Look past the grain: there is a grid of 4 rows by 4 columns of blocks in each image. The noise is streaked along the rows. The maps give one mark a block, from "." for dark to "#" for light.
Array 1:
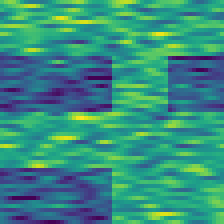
####
..#.
####
..##
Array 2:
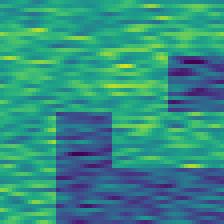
####
###.
#.##
#...
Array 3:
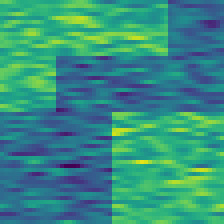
###.
#...
..##
..##
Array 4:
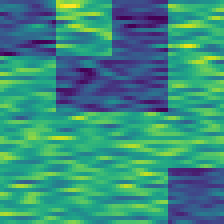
.#.#
#..#
####
###.
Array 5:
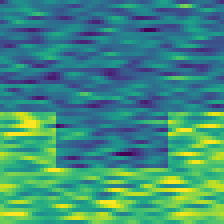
....
....
#..#
####
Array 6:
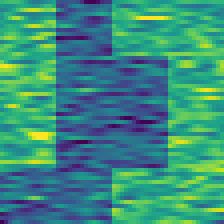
#.##
#..#
#..#
..##
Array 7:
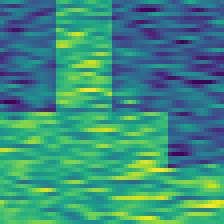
.#..
.#..
###.
####
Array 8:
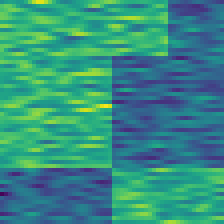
###.
##..
##..
..##
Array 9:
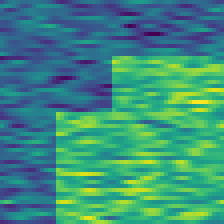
....
..##
.###
.###
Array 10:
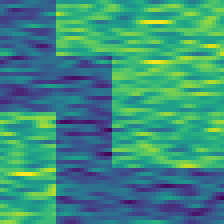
.###
..##
#.##
#...
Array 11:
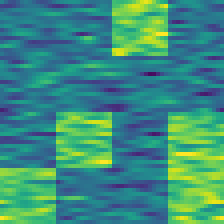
..#.
....
.#.#
#..#
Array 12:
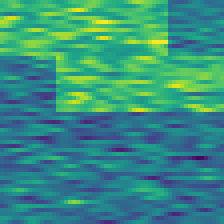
###.
.###
....
....
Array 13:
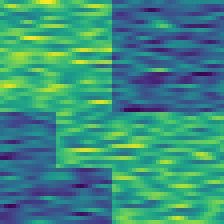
##..
##..
.###
..##
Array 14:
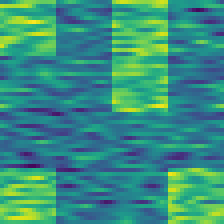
#.#.
..#.
....
#..#
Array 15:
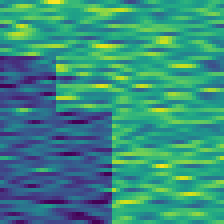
####
.###
..##
..##
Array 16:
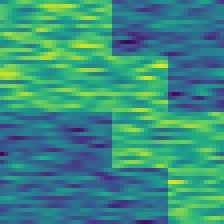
##..
###.
..##
...#
